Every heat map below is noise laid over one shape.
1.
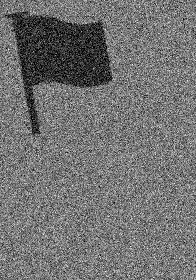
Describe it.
dark flag
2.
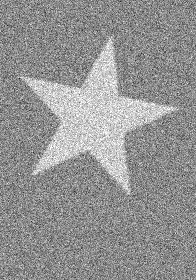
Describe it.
light star
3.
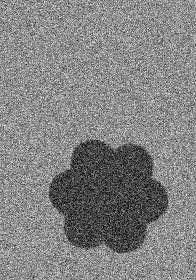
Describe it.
dark flower
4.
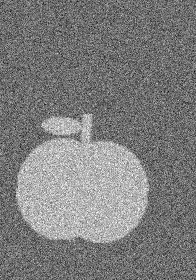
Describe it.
light apple
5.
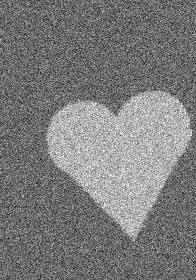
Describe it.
light heart
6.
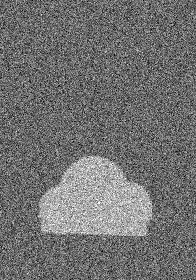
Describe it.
light cloud
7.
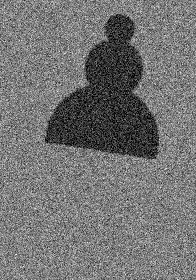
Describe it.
dark chess pawn
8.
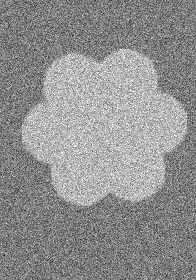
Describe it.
light flower
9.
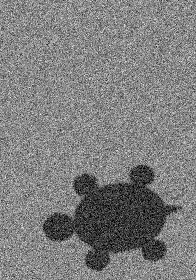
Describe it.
dark turtle
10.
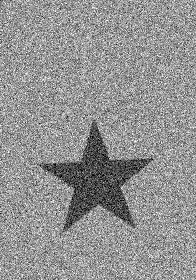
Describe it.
dark star
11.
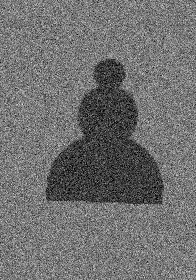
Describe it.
dark chess pawn
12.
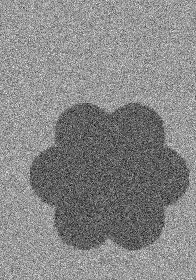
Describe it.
dark flower
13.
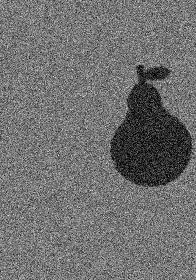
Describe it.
dark pear, middle right
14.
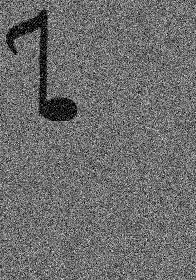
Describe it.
dark musical note, top left
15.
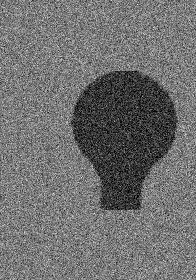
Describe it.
dark light bulb
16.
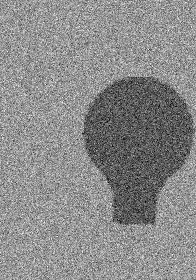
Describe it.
dark light bulb
